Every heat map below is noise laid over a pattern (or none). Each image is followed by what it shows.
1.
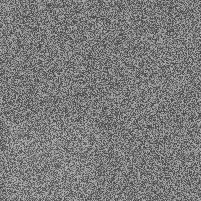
one block
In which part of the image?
bottom left
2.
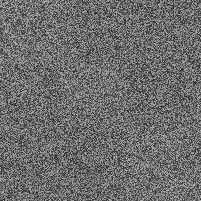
blocks along the diagonal
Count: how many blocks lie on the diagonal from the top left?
3
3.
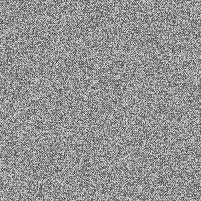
only noise
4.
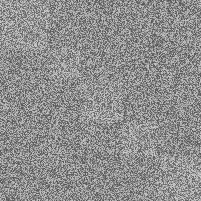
blocks along the diagonal
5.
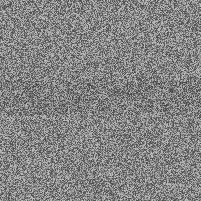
one band of rows
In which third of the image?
middle
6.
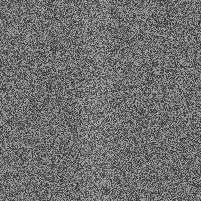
one band of columns
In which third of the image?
middle
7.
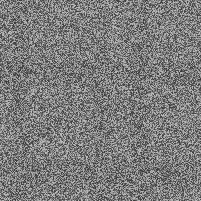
bands of rows crossing bands of columns
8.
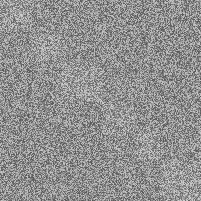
blocks along the diagonal
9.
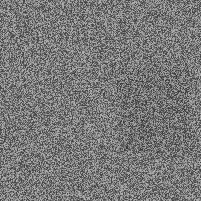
one block
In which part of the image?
middle right
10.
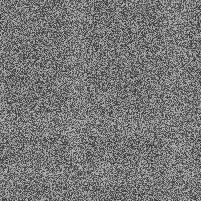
bands of rows crossing bands of columns
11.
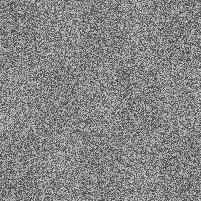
a checkerboard
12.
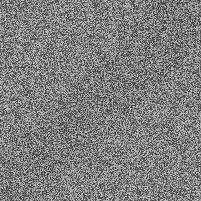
a diagonal band
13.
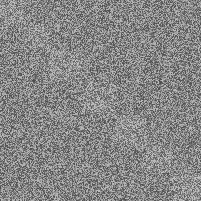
blocks along the diagonal
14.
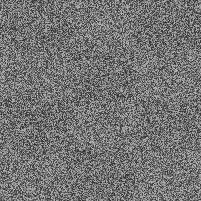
a checkerboard
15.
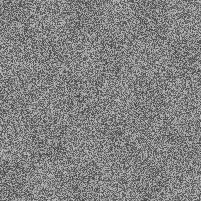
a checkerboard
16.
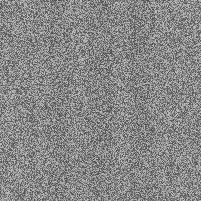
bands of columns
